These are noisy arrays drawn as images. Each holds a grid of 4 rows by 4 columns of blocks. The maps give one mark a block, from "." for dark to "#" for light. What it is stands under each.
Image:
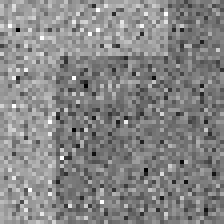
# # # .
# . . .
# . . .
# . . .
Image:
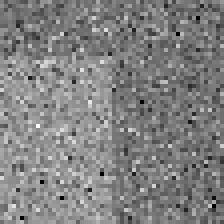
. . . .
# # . .
# # . .
# # . .
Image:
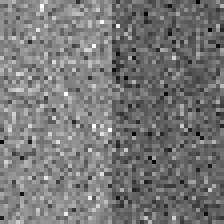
# # . .
# # . .
# # . .
# # . .
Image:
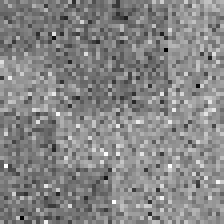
. . . #
# . . #
. # # #
. . # #
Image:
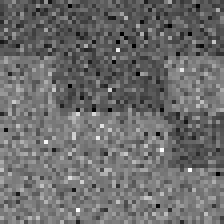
. . . .
# . . #
# # # .
# # # #
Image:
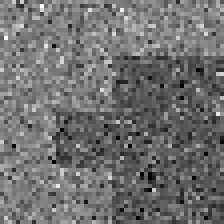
# # # #
# # . .
# . . .
# # . .
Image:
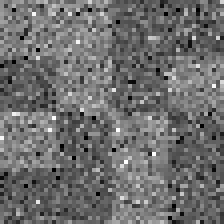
# # . .
. # . #
# . # .
. . # .
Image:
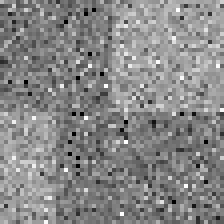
. . # #
. . # #
# . . .
# . . .
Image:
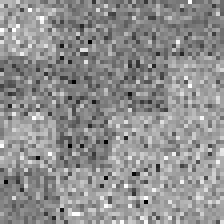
# . . .
. . . #
# . # #
. # # #
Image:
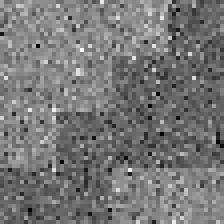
# # # .
# # . .
# . . .
. . # #
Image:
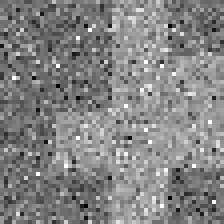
. . # .
. . # #
. # # #
. . # .
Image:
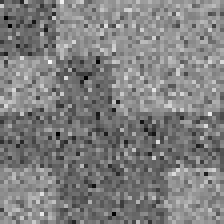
. # # #
# . # #
. . . .
# . . #
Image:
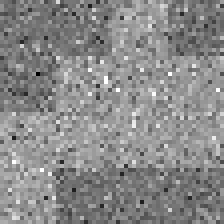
. . # .
. # # #
# # # #
# . . .
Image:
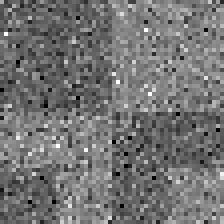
. . # #
. . # #
# # . .
. # . #
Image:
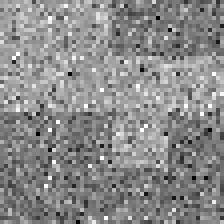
# # . .
# # # #
. . # .
. . . .
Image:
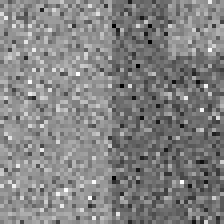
# # . #
# # . .
# # . .
# # . .
